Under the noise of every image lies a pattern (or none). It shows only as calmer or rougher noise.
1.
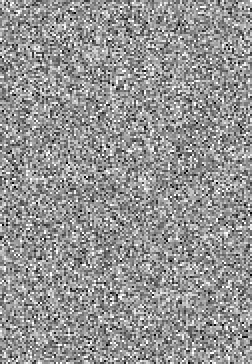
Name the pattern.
only noise
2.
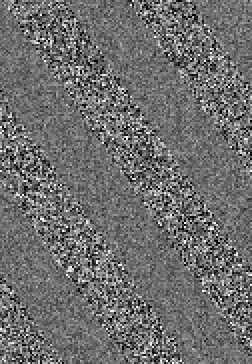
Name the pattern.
diagonal stripes
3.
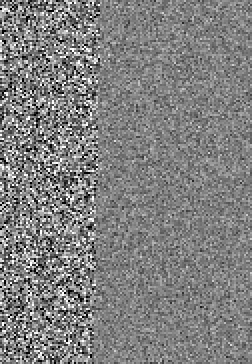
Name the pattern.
a sharp edge
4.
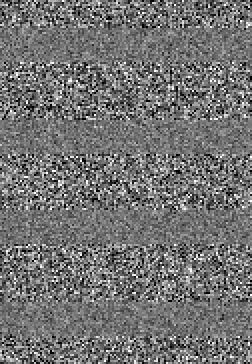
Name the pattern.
horizontal stripes
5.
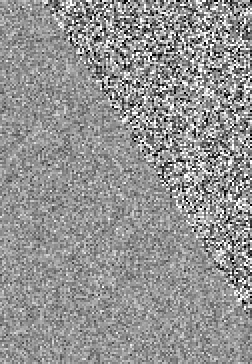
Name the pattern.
a sharp edge
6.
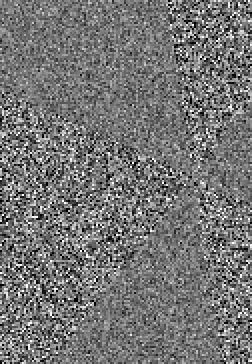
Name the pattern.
spokes from one point
